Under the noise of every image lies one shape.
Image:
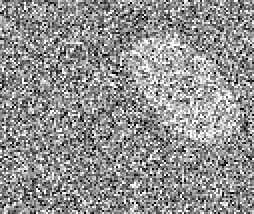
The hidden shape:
ellipse
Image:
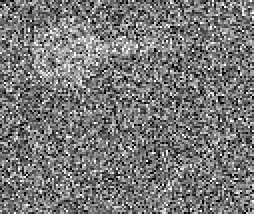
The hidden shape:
lollipop
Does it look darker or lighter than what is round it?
lighter
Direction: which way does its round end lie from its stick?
left
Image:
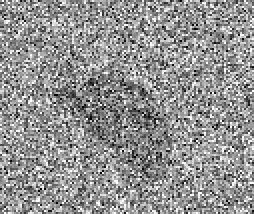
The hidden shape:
half disc
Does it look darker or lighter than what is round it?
darker
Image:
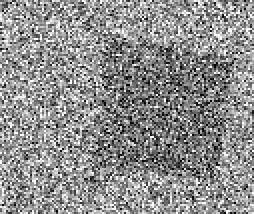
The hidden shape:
square
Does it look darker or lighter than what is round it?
darker
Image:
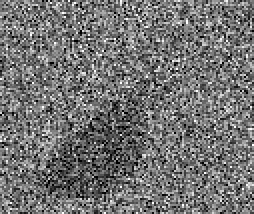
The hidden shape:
half disc
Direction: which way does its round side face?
down and right
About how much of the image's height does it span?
half
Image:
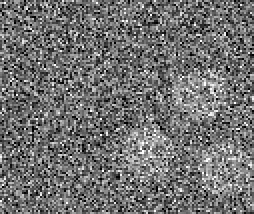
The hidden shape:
three dots
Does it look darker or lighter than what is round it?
lighter
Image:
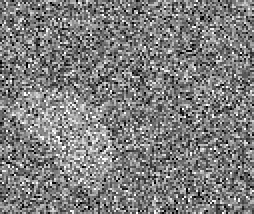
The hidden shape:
half disc
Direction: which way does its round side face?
up and right
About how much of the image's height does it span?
half
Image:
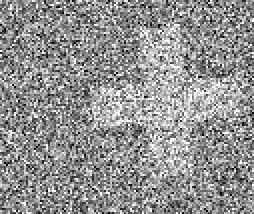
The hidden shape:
cross
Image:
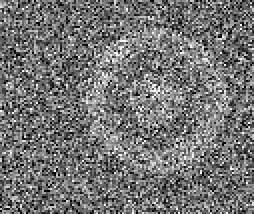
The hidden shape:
bullseye
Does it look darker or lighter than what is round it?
lighter
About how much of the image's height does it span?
two thirds
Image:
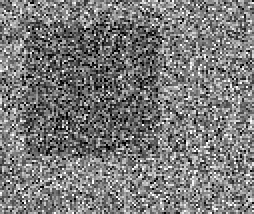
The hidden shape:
square
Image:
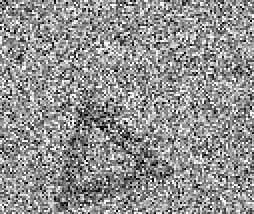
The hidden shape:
triangle frame
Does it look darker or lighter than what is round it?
darker
